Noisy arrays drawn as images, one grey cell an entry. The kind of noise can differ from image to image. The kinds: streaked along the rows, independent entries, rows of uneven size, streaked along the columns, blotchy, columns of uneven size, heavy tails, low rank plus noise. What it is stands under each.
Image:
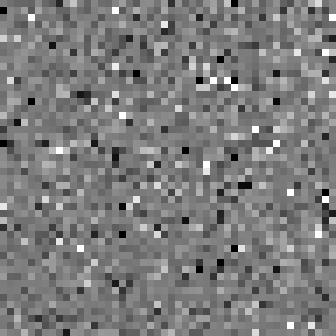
heavy tails
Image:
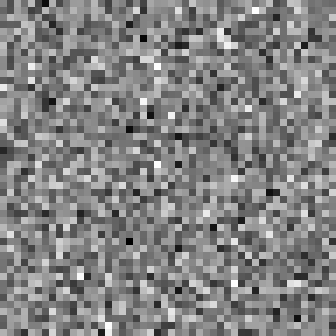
independent entries
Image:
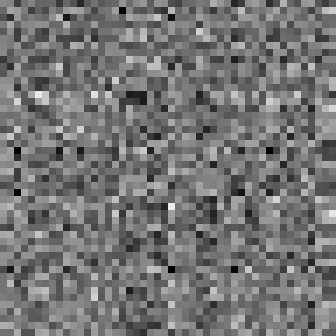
low rank plus noise
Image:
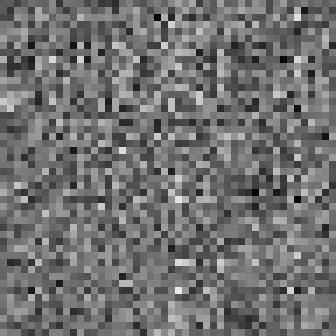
low rank plus noise
